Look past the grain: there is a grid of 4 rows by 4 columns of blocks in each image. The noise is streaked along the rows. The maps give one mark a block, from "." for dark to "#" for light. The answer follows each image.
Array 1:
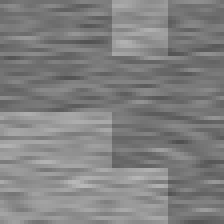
..#.
....
##..
###.
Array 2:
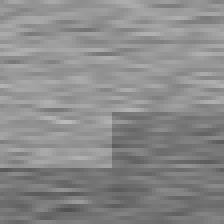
####
####
##..
....
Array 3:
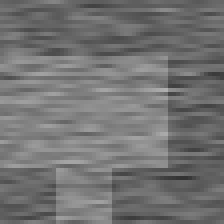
....
###.
###.
.#..
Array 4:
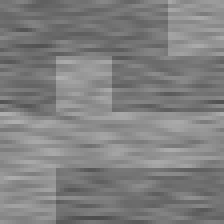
...#
.#..
####
#...
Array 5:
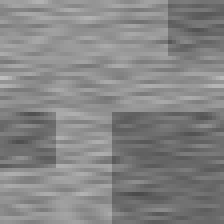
###.
####
.#..
##..
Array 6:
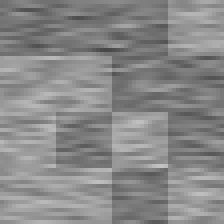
...#
##..
#.#.
##.#
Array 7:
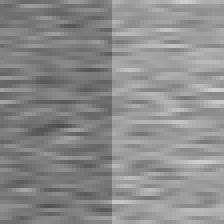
..##
..##
..##
..##
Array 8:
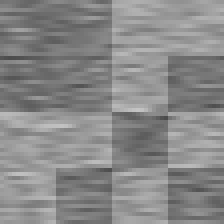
..##
..#.
##.#
#.#.
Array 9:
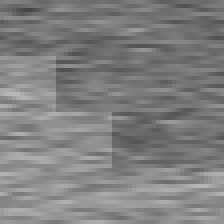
....
#...
##..
####
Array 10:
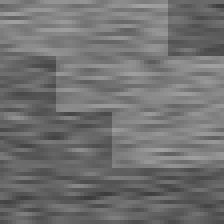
###.
.###
..##
....
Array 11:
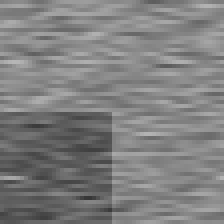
####
####
..##
..##
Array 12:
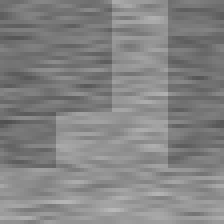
..#.
..#.
.##.
####
